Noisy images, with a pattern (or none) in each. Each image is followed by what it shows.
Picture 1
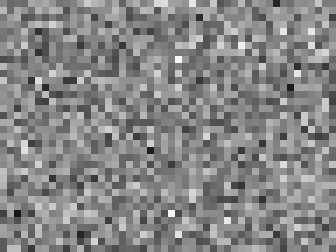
only noise
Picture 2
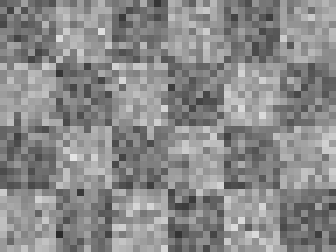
a checkerboard
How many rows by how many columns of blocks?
4 by 6
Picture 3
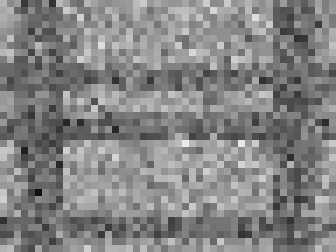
bands of rows crossing bands of columns
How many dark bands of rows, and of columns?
3 and 2
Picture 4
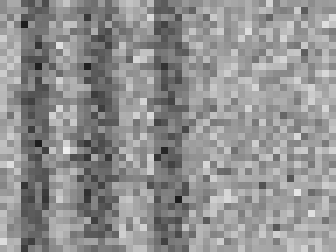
bands of columns
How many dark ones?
3
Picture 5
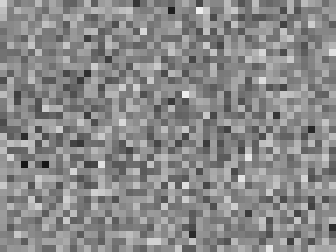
only noise
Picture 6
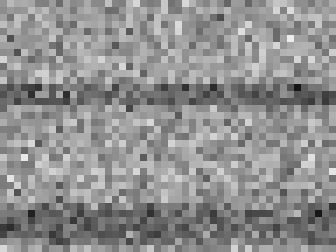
bands of rows
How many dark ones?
2
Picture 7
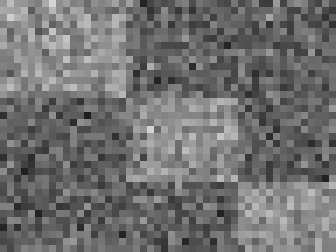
blocks along the diagonal
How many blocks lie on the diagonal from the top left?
3
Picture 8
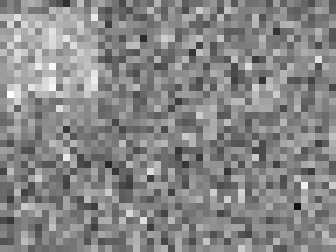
one block
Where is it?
top left
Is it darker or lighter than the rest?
lighter
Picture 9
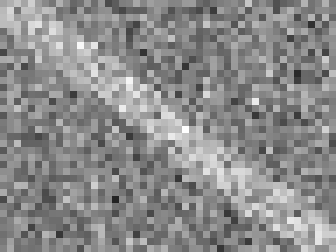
a diagonal band
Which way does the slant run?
top left to bottom right
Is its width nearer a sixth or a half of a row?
a sixth
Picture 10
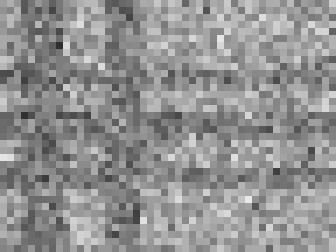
bands of rows crossing bands of columns
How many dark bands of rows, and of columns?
3 and 2
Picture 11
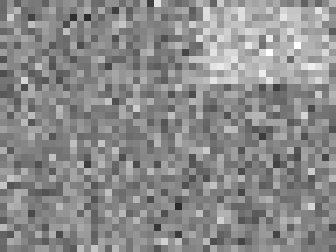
one block
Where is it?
top right
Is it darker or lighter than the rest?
lighter
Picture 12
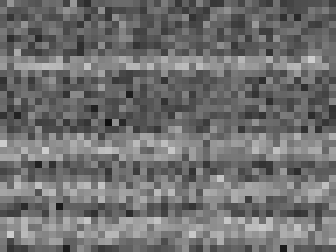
bands of rows
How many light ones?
4
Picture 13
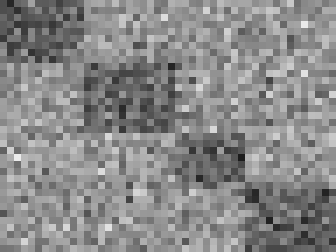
blocks along the diagonal
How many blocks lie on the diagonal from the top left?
4
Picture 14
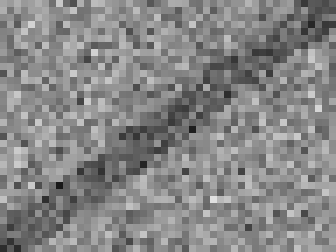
a diagonal band
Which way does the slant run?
bottom left to top right
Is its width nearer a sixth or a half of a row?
a sixth
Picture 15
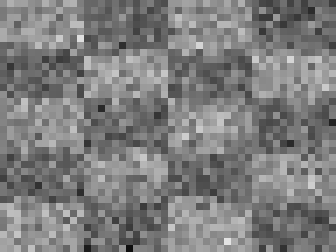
a checkerboard
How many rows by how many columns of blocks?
5 by 4
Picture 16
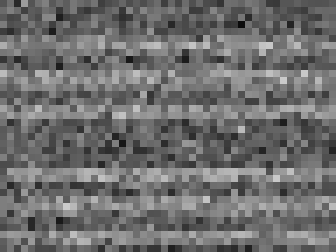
bands of rows
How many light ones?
6
